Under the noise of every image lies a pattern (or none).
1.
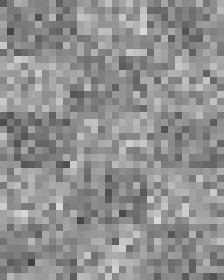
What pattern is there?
a checkerboard
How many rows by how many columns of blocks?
5 by 3
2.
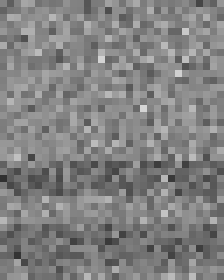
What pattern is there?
bands of rows
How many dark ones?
2
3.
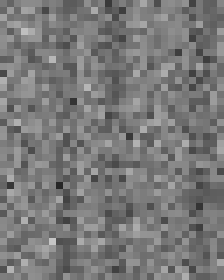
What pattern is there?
bands of columns
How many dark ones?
3
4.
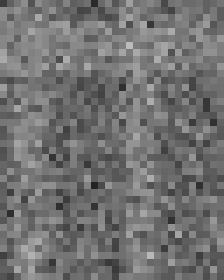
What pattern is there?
bands of rows crossing bands of columns
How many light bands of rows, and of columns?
1 and 2
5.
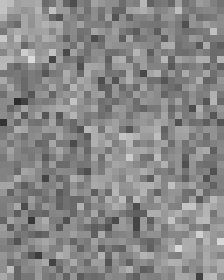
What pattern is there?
blocks along the diagonal
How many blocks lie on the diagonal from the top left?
4
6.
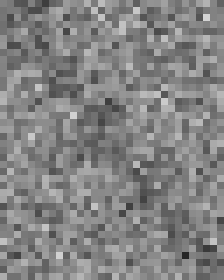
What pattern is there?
blocks along the diagonal
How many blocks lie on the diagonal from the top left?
6
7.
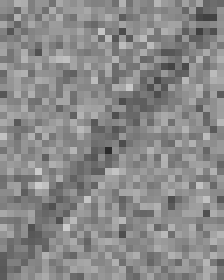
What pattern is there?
a diagonal band
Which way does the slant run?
bottom left to top right
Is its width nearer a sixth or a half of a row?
a sixth
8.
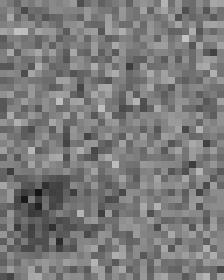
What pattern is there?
one block
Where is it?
bottom left
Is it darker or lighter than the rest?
darker
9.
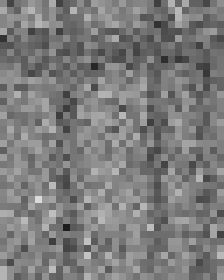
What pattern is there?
bands of rows crossing bands of columns
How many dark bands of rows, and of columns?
1 and 3
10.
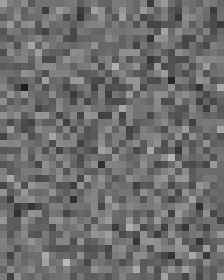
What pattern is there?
only noise
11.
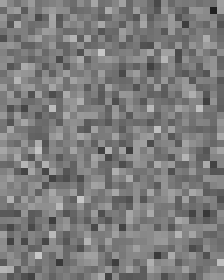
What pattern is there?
only noise
